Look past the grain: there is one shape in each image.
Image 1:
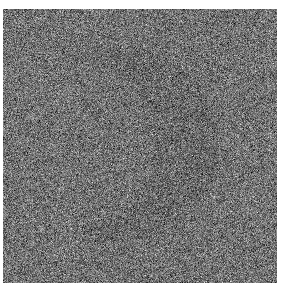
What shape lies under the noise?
crescent
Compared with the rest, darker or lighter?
darker
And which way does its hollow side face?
left
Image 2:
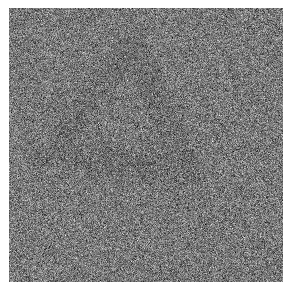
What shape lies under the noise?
triangle frame
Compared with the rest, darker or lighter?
darker
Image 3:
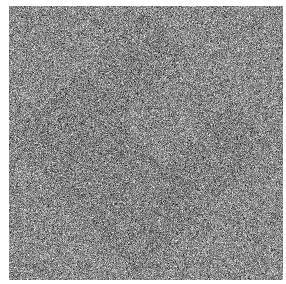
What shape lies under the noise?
square with a notch
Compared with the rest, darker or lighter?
darker
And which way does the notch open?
up and right
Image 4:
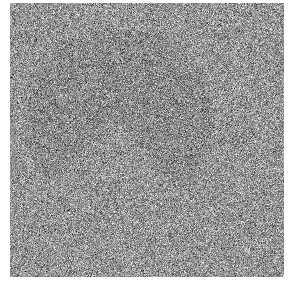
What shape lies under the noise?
disc with a wedge cut out
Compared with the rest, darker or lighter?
darker
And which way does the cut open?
down
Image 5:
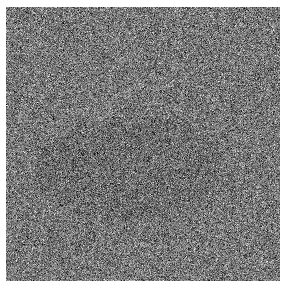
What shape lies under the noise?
ellipse
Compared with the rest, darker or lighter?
darker
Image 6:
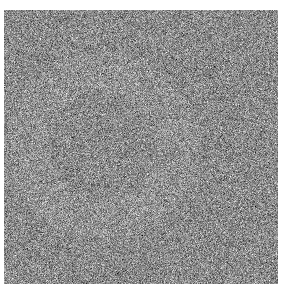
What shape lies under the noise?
ring
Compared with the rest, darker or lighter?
lighter
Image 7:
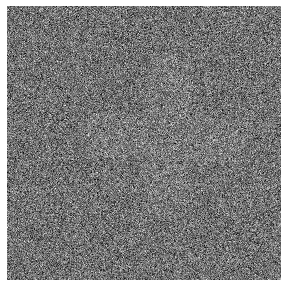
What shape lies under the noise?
cross
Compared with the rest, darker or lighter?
lighter
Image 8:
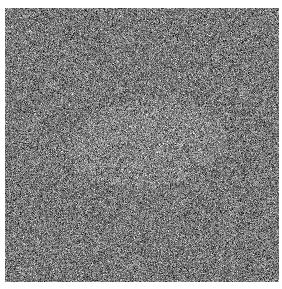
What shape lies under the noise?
ellipse
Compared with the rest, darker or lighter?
lighter
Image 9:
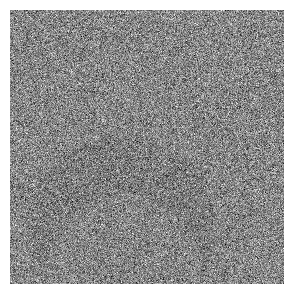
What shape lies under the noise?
crescent
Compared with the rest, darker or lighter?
darker
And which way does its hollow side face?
down
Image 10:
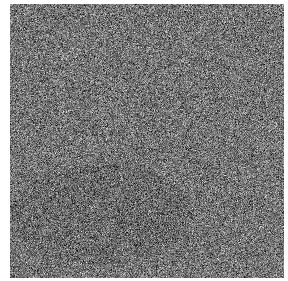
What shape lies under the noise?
ellipse
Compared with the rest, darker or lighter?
darker
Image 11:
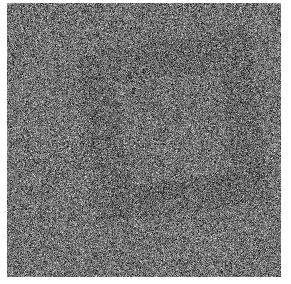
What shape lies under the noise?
square frame
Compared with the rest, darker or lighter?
darker
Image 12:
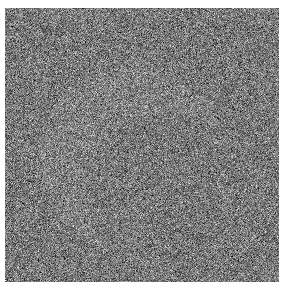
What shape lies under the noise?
crescent
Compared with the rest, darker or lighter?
lighter
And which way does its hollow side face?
down and right
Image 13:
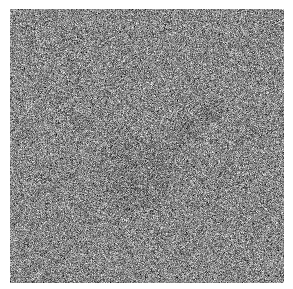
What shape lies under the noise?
lollipop
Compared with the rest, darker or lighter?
darker
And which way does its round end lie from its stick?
down and left
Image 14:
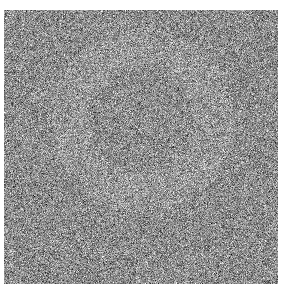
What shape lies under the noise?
ring
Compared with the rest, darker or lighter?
lighter
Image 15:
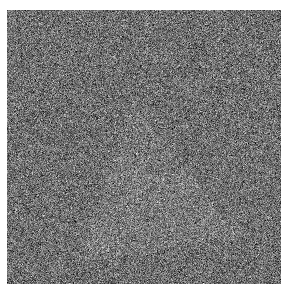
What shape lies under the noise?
triangle
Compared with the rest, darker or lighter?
lighter
